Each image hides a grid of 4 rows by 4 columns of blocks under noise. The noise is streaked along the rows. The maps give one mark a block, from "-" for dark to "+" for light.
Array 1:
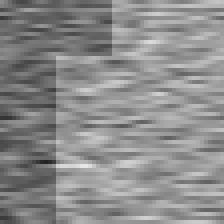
--++
-+++
-+++
-+++
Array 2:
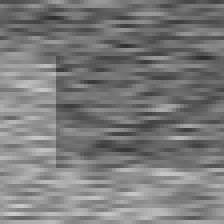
----
+---
+---
++++
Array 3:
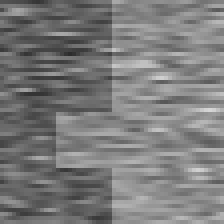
--++
--++
-+++
--++
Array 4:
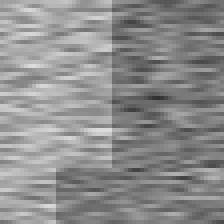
++--
++--
++--
+---
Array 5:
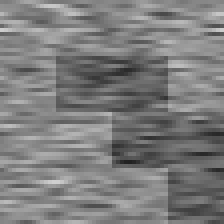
++++
+--+
++--
+++-
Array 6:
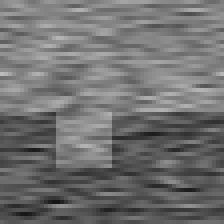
++++
++++
-+--
----
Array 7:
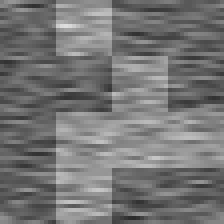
-+--
--+-
-+++
-+--
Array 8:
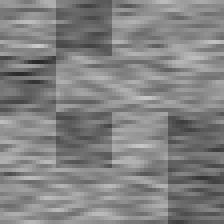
+-++
-+++
+-+-
+++-
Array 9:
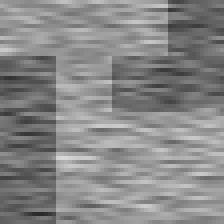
+++-
-+--
-+++
-+++
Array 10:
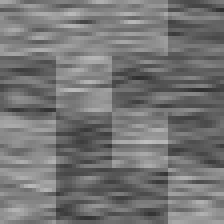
+++-
-+--
+-+-
+--+
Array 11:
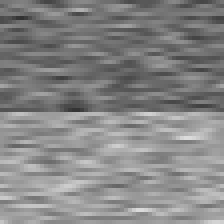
----
----
++++
++++
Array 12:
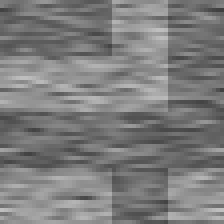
--+-
+++-
----
++-+
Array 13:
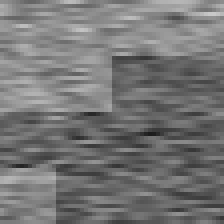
++++
++--
----
+---
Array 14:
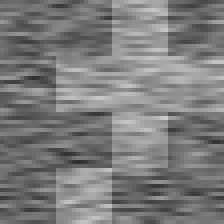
--+-
-+++
--+-
-+--
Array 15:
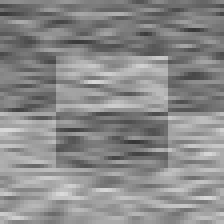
----
-++-
+--+
++++
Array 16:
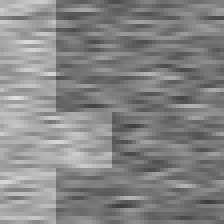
+---
+---
++--
+---
